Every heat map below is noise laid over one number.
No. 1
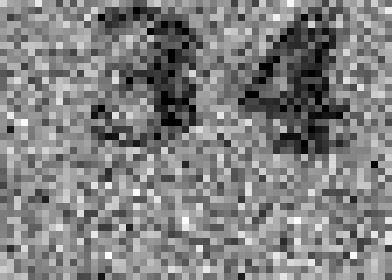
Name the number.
34
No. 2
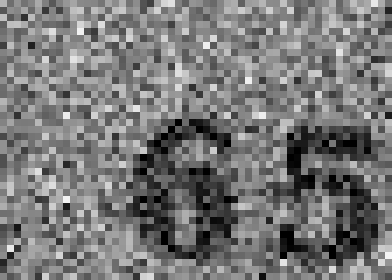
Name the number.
65
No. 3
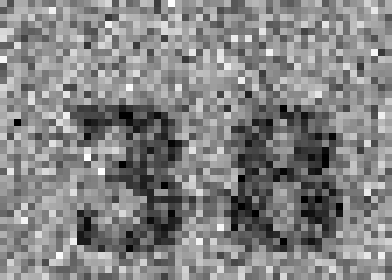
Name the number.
38
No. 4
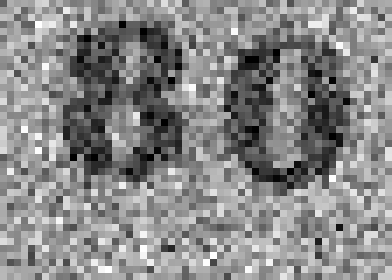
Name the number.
80
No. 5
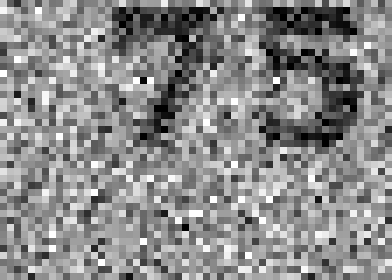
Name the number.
75
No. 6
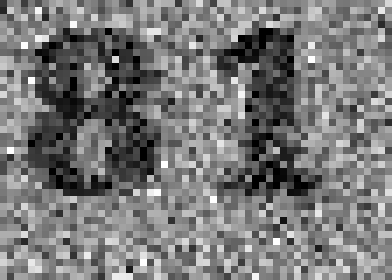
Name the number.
81
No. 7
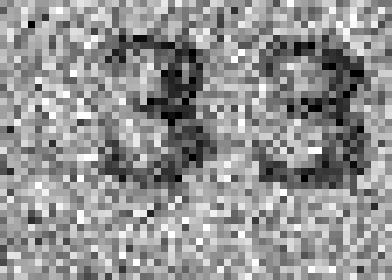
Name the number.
33
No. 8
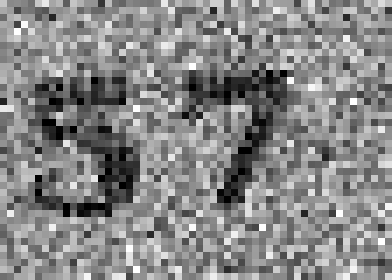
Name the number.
57
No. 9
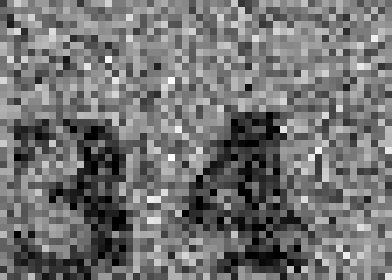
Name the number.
34
